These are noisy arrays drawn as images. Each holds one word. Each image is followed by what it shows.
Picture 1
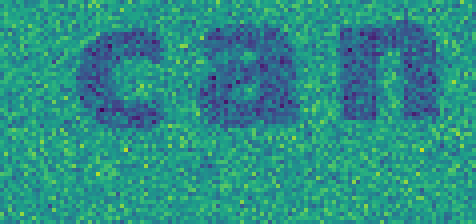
can
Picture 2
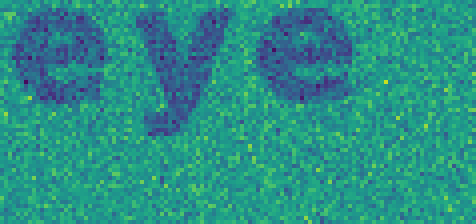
eye
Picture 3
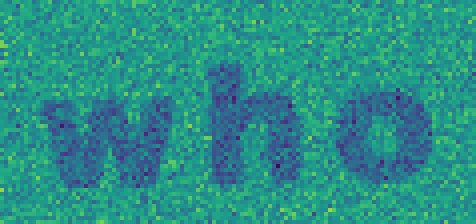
who
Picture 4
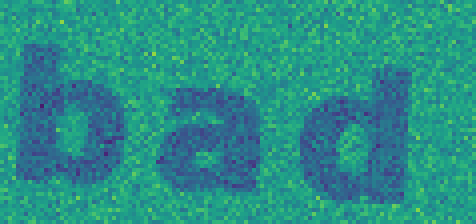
bad
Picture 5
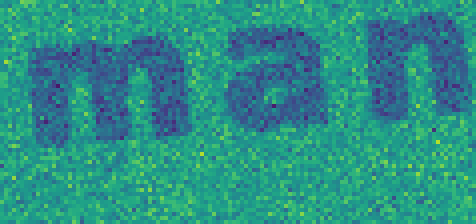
man
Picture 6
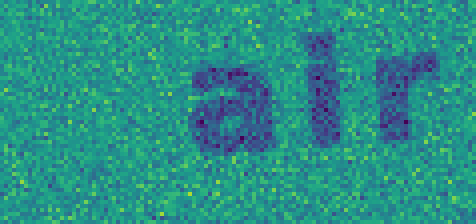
air
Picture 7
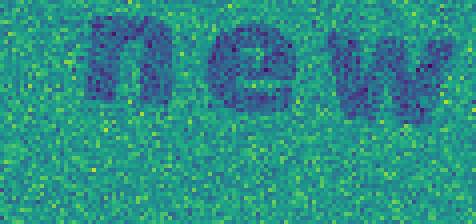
new
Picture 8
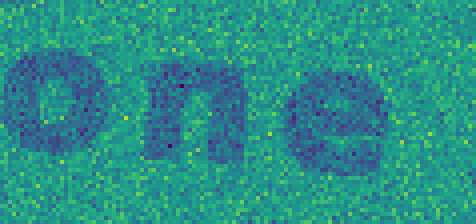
one
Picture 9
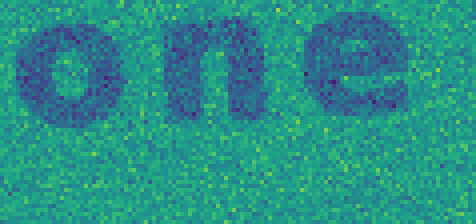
one
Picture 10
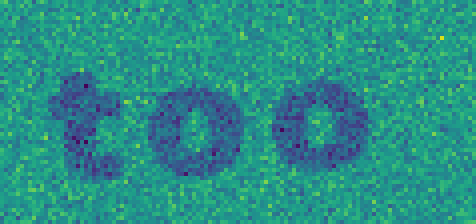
too
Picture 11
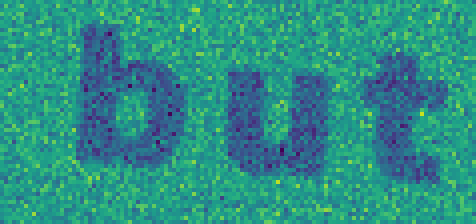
but
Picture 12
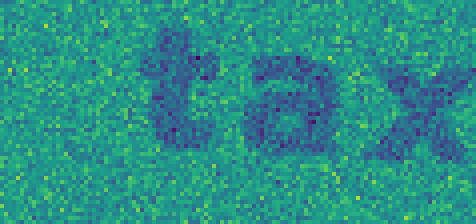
tax
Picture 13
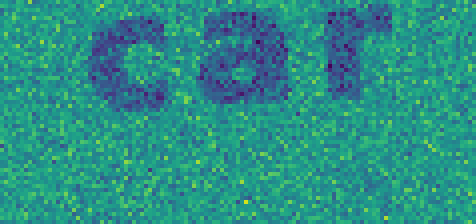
car
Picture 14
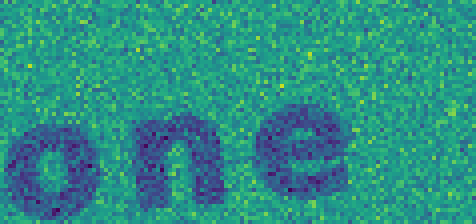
one
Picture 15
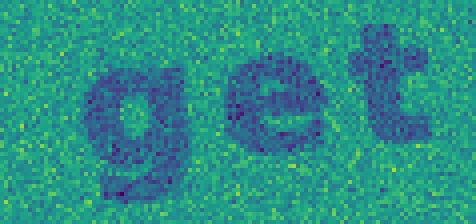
get
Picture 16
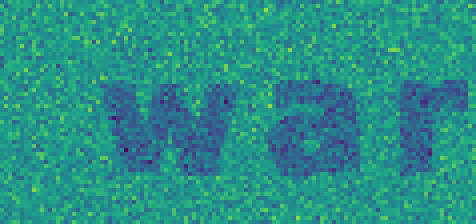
war
